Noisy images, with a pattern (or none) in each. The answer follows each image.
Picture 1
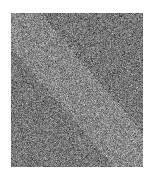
a diagonal band
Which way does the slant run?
top left to bottom right
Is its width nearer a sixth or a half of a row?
a half
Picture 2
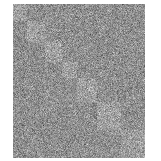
blocks along the diagonal
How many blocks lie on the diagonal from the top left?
7
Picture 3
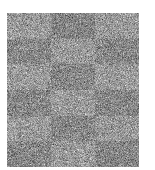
a checkerboard
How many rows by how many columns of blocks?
6 by 3
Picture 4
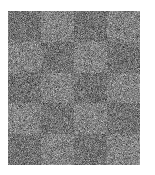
a checkerboard
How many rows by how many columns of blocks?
5 by 4
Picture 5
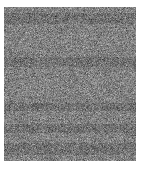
bands of rows
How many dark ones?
5
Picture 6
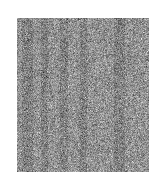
bands of columns
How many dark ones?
5
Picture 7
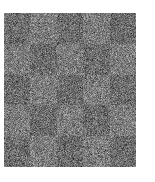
a checkerboard
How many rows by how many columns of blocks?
5 by 5
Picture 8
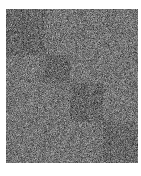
blocks along the diagonal
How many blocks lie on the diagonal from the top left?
4
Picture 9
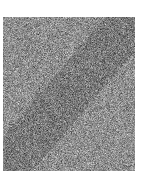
a diagonal band
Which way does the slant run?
bottom left to top right
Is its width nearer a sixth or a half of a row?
a half
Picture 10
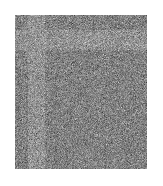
bands of rows crossing bands of columns
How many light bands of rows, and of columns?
1 and 1
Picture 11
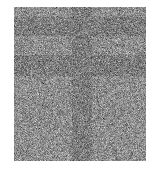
bands of rows crossing bands of columns
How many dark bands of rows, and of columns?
2 and 1
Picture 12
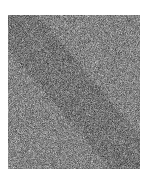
a diagonal band
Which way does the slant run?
top left to bottom right
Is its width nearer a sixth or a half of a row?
a half
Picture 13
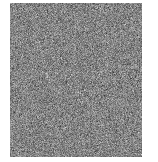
only noise
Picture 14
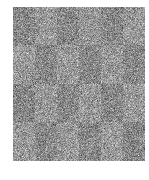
a checkerboard
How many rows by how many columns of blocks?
4 by 6
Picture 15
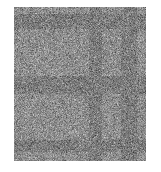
bands of rows crossing bands of columns
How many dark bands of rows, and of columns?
3 and 2
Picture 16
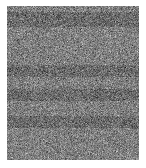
bands of rows
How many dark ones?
4
